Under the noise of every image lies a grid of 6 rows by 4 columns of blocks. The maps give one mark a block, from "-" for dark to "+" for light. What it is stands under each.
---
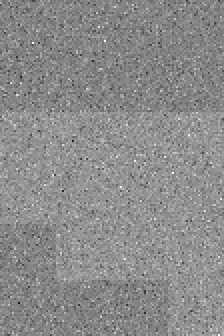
----
----
++++
++++
-+++
---+
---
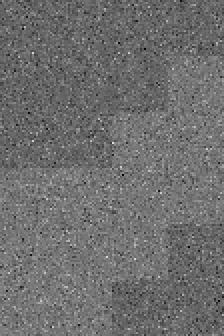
----
---+
--++
++++
+++-
++--
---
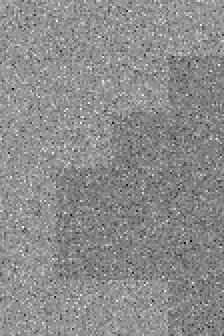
++++
+++-
++--
+---
+---
+++-
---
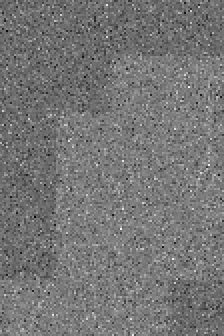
----
--++
-+++
-+++
-+++
+++-
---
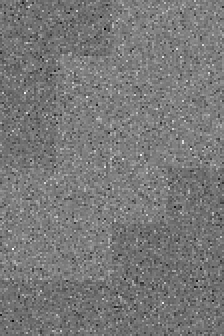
--++
-+++
-+++
+++-
++--
----
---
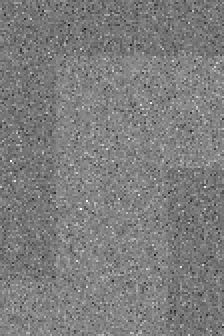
----
-+++
-+++
-++-
-++-
+++-
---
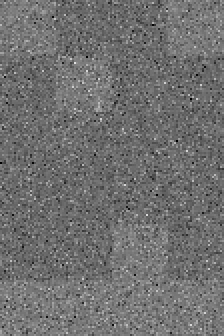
+--+
-+--
----
----
--+-
++++
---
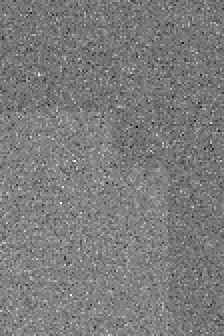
----
----
++--
+++-
+++-
+++-
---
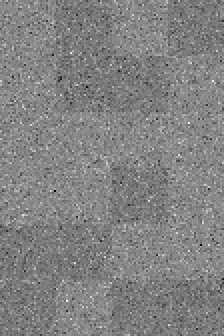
+-+-
+--+
++++
++-+
--++
-+--
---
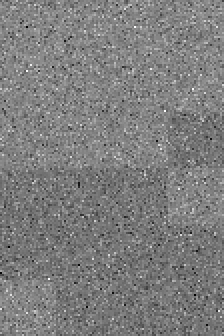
++++
++++
+++-
---+
----
+---
